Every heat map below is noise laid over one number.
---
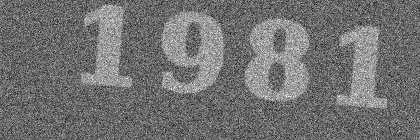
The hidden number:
1981
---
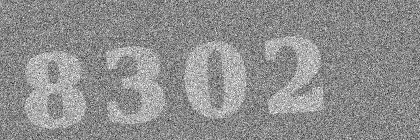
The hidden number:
8302
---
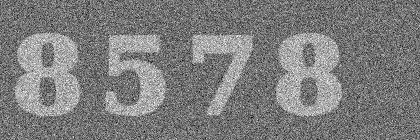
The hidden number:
8578
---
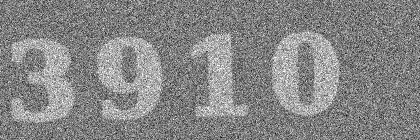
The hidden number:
3910
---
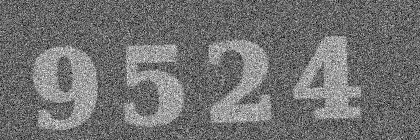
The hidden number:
9524
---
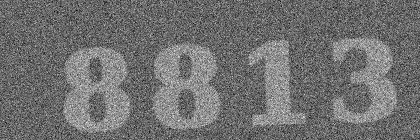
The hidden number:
8813
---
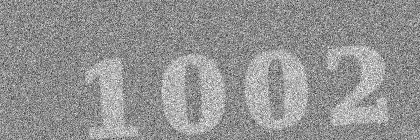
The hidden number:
1002
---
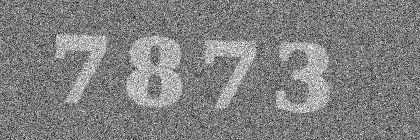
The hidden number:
7873
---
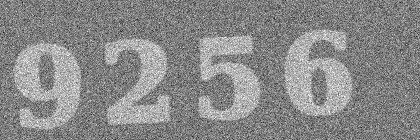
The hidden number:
9256
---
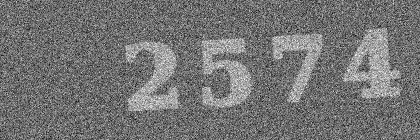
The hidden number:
2574
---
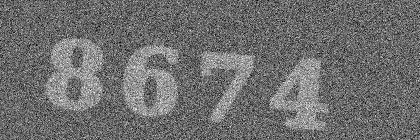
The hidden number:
8674
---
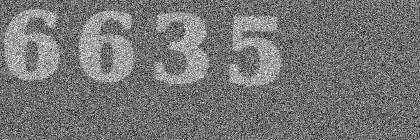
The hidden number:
6635
